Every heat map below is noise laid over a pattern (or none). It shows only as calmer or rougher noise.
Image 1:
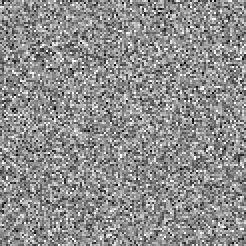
only noise
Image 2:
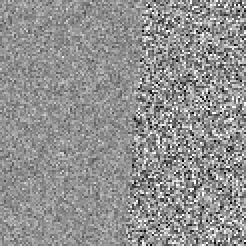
a sharp edge
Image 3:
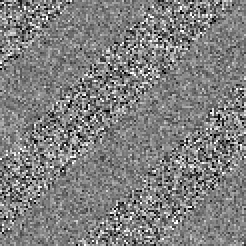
diagonal stripes
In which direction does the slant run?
bottom left to top right
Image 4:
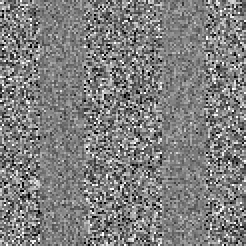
vertical stripes
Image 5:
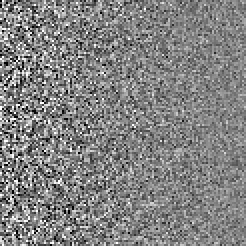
a smooth slope
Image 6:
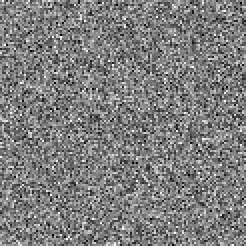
only noise
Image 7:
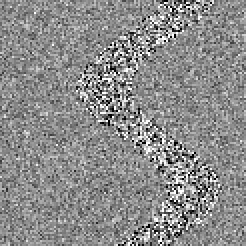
a wavy band
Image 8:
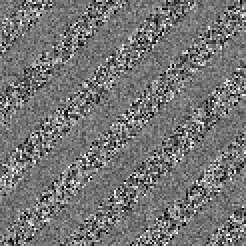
diagonal stripes
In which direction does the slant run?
bottom left to top right
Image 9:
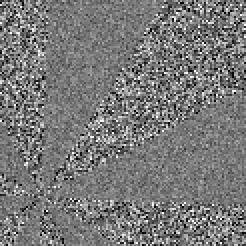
spokes from one point
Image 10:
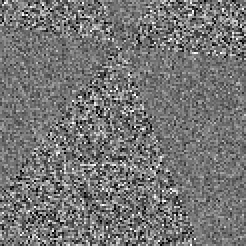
spokes from one point
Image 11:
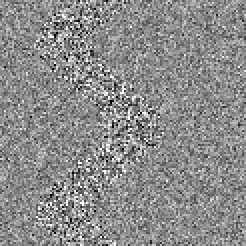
a wavy band
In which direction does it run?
top to bottom
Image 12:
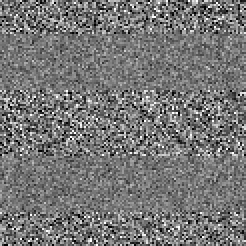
horizontal stripes
